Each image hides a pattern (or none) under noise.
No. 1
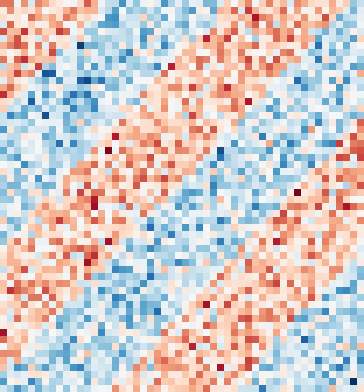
diagonal stripes
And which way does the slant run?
bottom left to top right
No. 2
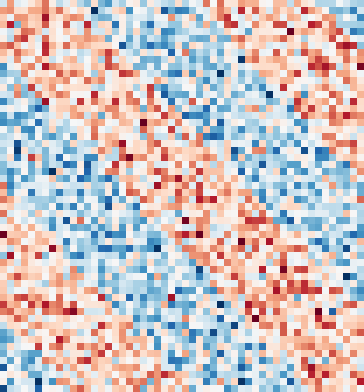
diagonal stripes
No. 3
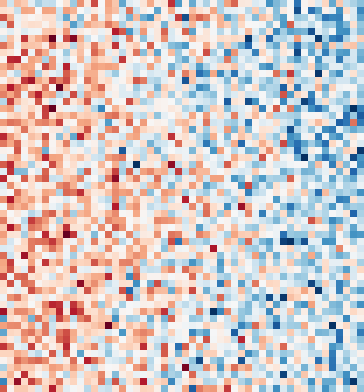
a smooth slope
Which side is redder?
left
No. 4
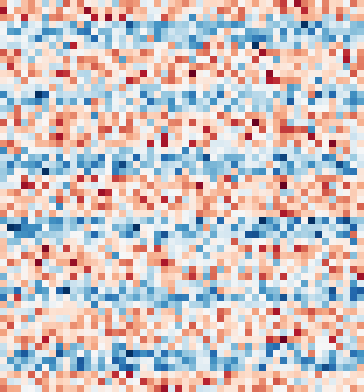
horizontal stripes
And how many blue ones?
6
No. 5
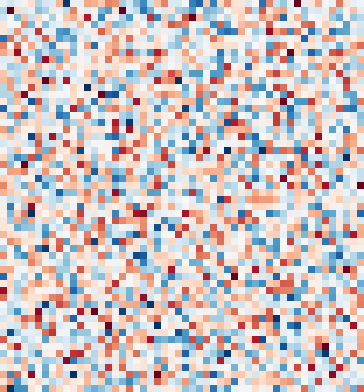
only noise
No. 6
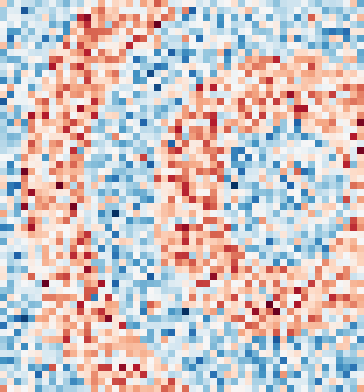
rings round one point
